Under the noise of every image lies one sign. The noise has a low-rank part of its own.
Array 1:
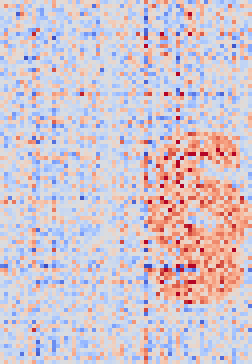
section sign
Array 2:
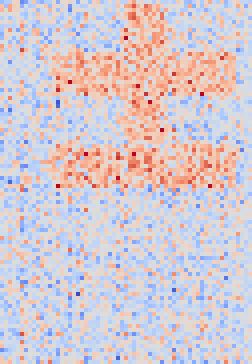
plus-minus sign
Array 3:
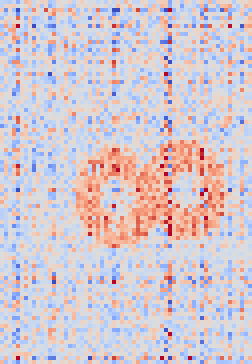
infinity sign
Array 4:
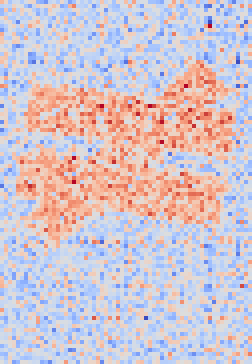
not-equal sign
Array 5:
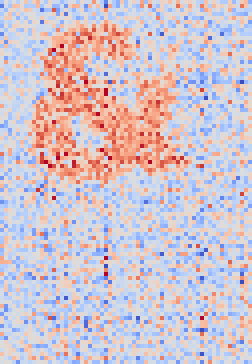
ampersand
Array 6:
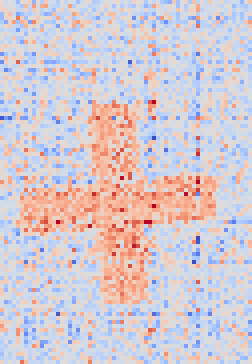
plus sign
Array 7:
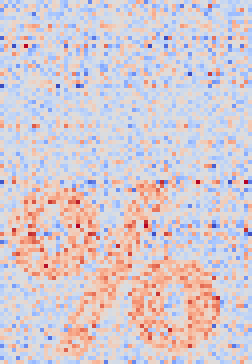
percent sign
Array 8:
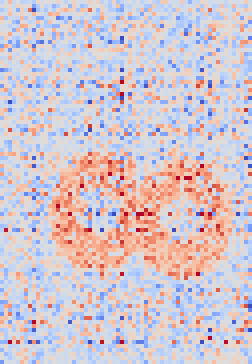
infinity sign
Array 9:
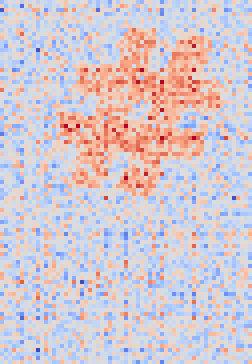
hash sign
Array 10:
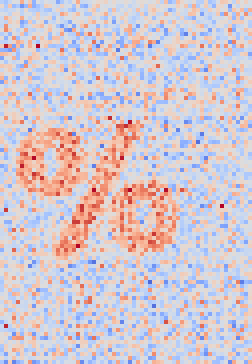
percent sign
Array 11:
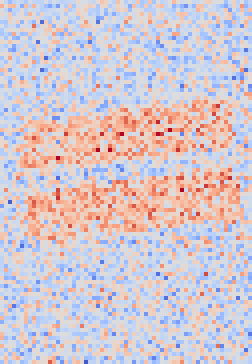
equals sign
